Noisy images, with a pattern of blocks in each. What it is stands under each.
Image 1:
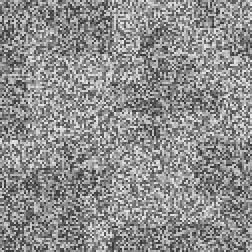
mirrored about the diagonal from the bottom left
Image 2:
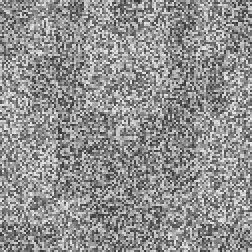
left and right mirror each other
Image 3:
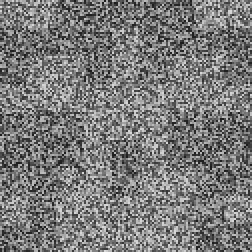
left and right mirror each other
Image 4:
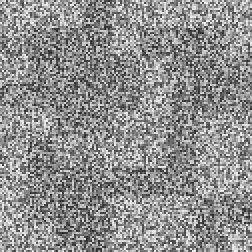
mirrored about the diagonal from the top left
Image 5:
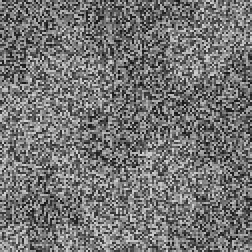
mirrored about the diagonal from the bottom left
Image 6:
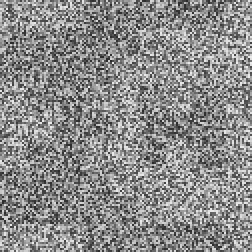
top and bottom mirror each other
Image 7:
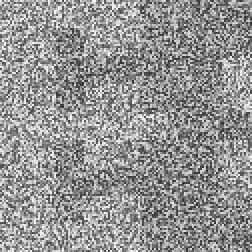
top and bottom mirror each other
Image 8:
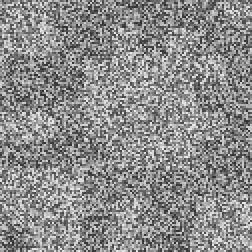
mirrored about the diagonal from the bottom left
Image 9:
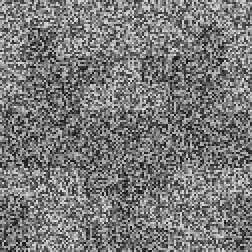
left and right mirror each other
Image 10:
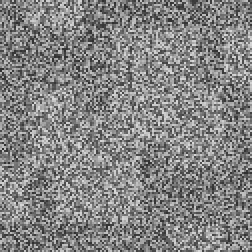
the same after a half turn
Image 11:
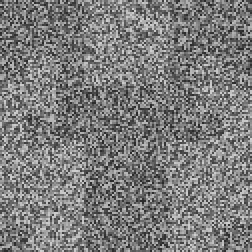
left and right mirror each other
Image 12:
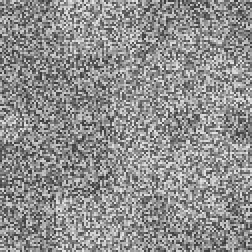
top and bottom mirror each other
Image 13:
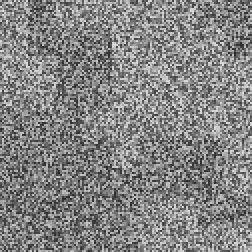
mirrored about the diagonal from the bottom left
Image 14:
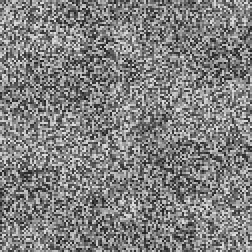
the same after a half turn
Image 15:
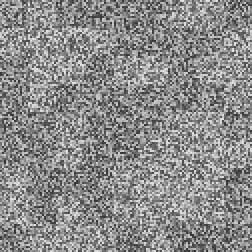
mirrored about the diagonal from the top left
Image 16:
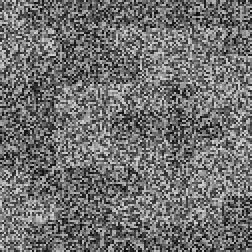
top and bottom mirror each other
